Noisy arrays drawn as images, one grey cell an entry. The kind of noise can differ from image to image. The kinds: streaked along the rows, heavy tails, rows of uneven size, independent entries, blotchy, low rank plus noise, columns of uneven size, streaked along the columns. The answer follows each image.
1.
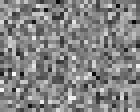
low rank plus noise
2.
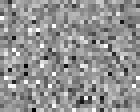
heavy tails
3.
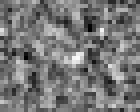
blotchy
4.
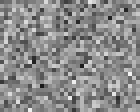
independent entries
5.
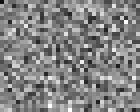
independent entries
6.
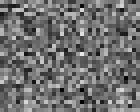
low rank plus noise
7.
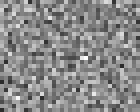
independent entries
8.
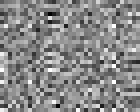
low rank plus noise
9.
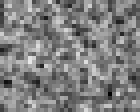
blotchy
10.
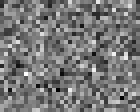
independent entries
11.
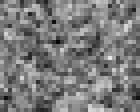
blotchy
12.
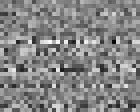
rows of uneven size
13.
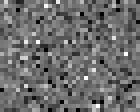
heavy tails
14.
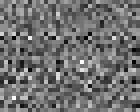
low rank plus noise
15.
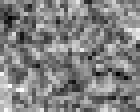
blotchy
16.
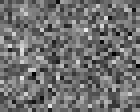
independent entries
